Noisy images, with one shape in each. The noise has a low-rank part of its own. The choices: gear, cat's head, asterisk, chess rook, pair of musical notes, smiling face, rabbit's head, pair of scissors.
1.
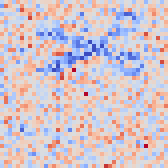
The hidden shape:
pair of scissors
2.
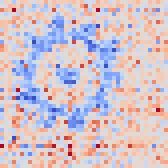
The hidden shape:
gear
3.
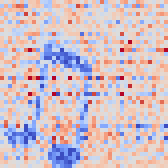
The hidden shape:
pair of musical notes
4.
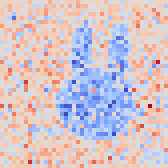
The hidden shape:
rabbit's head
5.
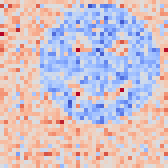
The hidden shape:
smiling face
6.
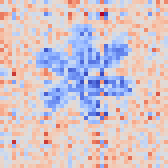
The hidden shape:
asterisk
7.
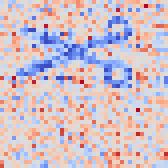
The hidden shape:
pair of scissors
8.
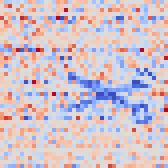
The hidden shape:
pair of scissors
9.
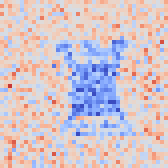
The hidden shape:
chess rook
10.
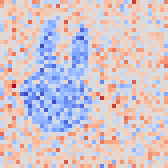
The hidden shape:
rabbit's head
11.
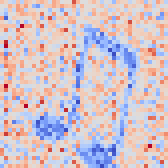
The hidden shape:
pair of musical notes
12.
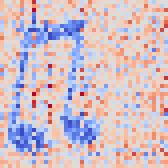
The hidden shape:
pair of musical notes
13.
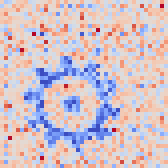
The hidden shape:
gear
